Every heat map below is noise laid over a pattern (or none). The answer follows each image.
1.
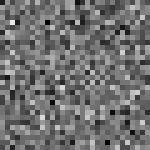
only noise
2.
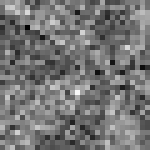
spokes from one point
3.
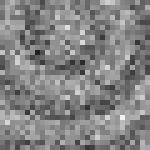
rings round one point
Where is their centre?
top middle
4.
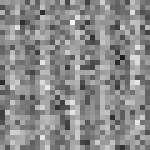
vertical stripes
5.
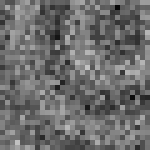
rings round one point
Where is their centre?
top right
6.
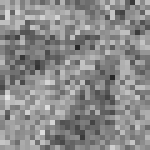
spokes from one point
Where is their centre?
top right
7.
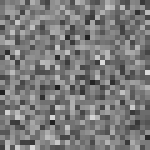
only noise
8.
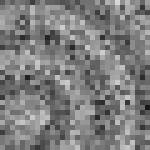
rings round one point
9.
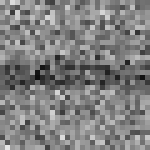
one horizontal stripe
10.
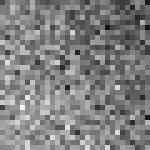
a smooth slope
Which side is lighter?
bottom left
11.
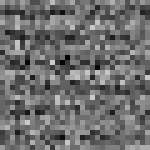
horizontal stripes
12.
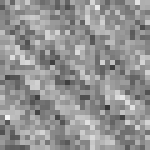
diagonal stripes
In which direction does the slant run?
top left to bottom right
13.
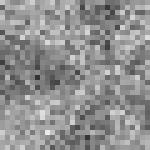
spokes from one point
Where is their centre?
middle right
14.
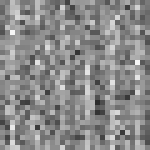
vertical stripes
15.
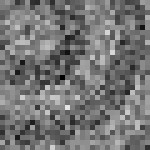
rings round one point
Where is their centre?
top left
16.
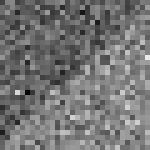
a sharp edge
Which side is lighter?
bottom right
